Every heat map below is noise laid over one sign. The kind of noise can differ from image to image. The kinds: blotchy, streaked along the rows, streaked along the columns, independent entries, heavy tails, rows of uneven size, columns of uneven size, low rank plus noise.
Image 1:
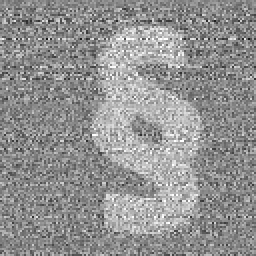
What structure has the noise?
rows of uneven size
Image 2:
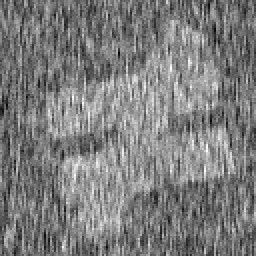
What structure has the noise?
streaked along the columns
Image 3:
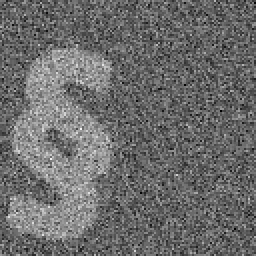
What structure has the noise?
independent entries
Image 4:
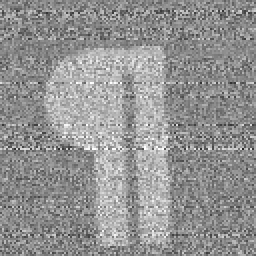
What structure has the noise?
rows of uneven size
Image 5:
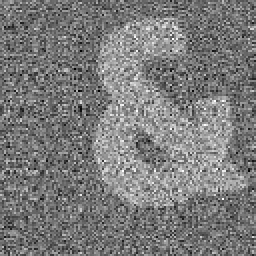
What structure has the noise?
low rank plus noise
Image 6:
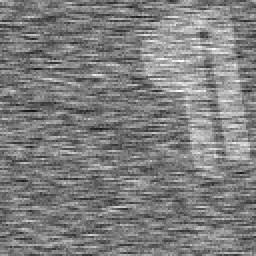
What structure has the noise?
streaked along the rows
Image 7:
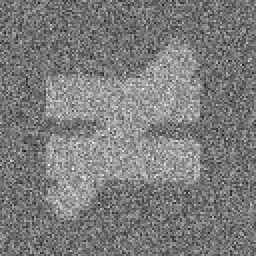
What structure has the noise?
independent entries
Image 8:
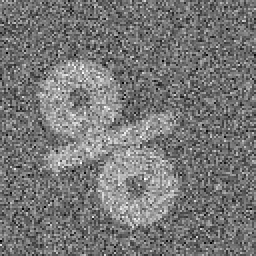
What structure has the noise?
independent entries
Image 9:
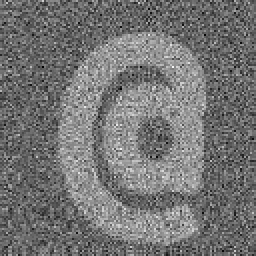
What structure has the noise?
low rank plus noise
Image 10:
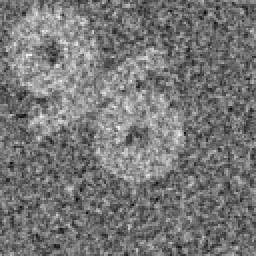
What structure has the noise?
blotchy
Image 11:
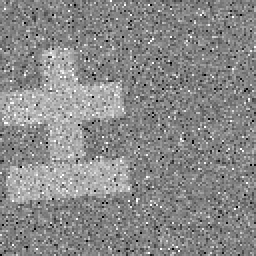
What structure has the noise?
heavy tails
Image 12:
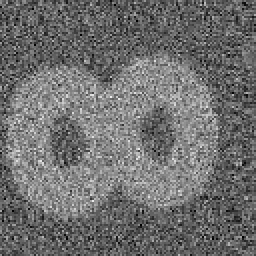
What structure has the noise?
low rank plus noise
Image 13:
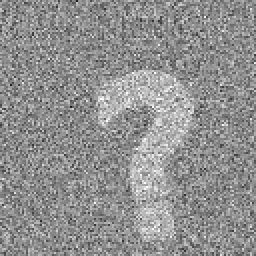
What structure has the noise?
low rank plus noise
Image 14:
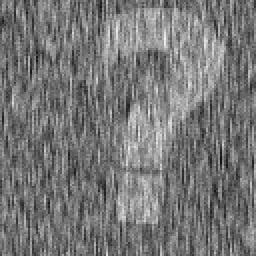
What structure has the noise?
streaked along the columns
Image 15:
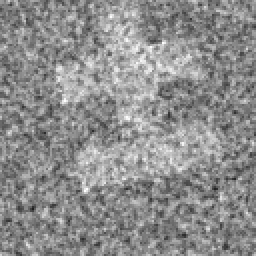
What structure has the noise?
blotchy
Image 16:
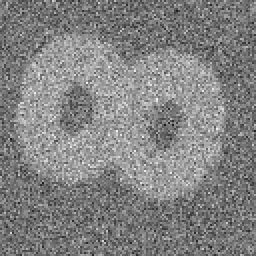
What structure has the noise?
independent entries
